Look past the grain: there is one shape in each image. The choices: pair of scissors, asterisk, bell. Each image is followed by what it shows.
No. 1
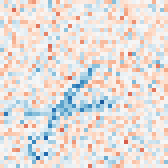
pair of scissors
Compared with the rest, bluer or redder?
bluer
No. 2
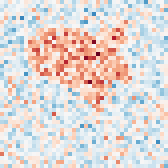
bell
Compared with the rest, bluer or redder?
redder
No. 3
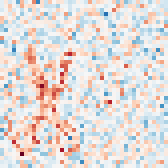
pair of scissors
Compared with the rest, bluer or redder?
redder
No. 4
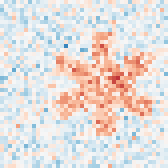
asterisk
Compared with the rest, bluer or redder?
redder
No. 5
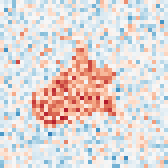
bell
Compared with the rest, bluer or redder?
redder
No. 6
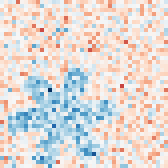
asterisk
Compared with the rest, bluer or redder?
bluer
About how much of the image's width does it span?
two thirds
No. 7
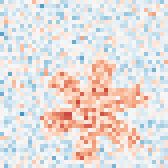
asterisk
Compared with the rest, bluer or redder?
redder
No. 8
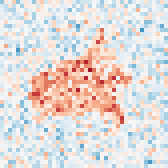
bell
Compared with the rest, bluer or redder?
redder
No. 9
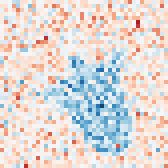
bell
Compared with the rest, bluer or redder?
bluer
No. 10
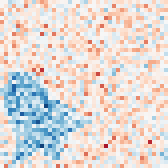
bell
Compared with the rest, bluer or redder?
bluer
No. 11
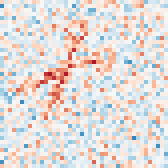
pair of scissors
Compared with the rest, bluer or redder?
redder
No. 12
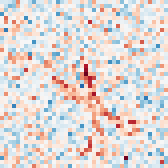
pair of scissors
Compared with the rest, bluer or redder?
redder
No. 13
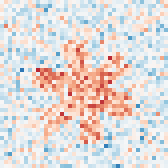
asterisk
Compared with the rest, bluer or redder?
redder
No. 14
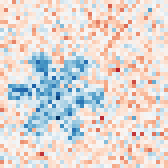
asterisk
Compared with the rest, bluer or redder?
bluer
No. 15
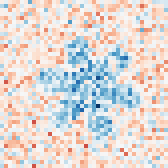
asterisk
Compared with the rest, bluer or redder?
bluer
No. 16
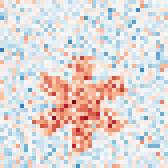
asterisk
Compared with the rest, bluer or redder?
redder
